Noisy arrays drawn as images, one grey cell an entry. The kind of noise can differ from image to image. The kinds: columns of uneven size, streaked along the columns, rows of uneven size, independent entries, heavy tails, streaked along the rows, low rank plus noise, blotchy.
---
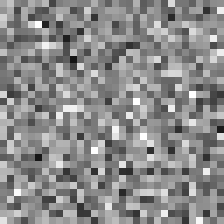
independent entries
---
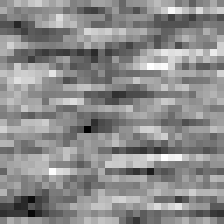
streaked along the rows
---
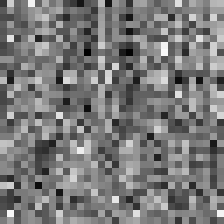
low rank plus noise
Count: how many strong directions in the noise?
two
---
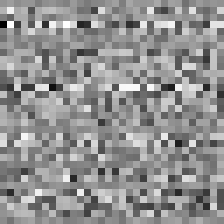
rows of uneven size
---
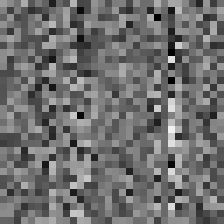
columns of uneven size
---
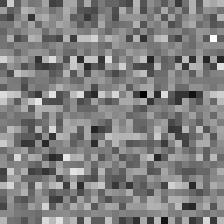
rows of uneven size
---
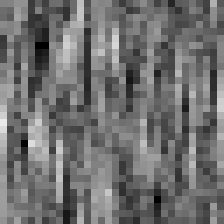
streaked along the columns
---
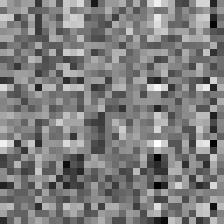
low rank plus noise
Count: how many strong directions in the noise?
one
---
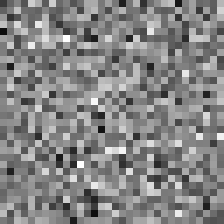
independent entries
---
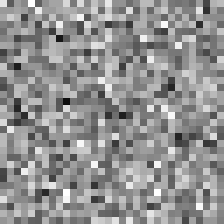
independent entries
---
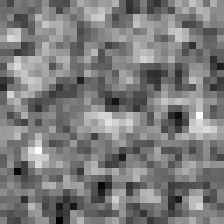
blotchy
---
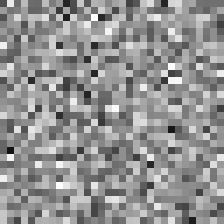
low rank plus noise
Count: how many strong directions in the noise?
five to eight
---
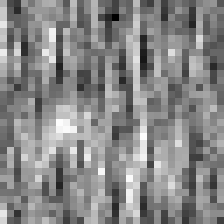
streaked along the columns
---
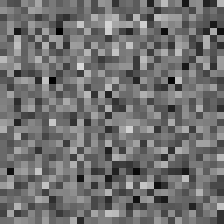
low rank plus noise
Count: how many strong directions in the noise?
five to eight
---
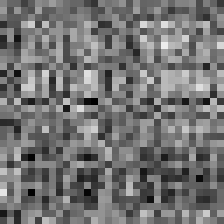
low rank plus noise
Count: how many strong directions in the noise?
one
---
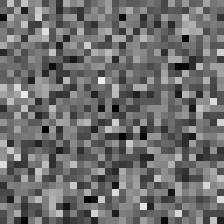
independent entries
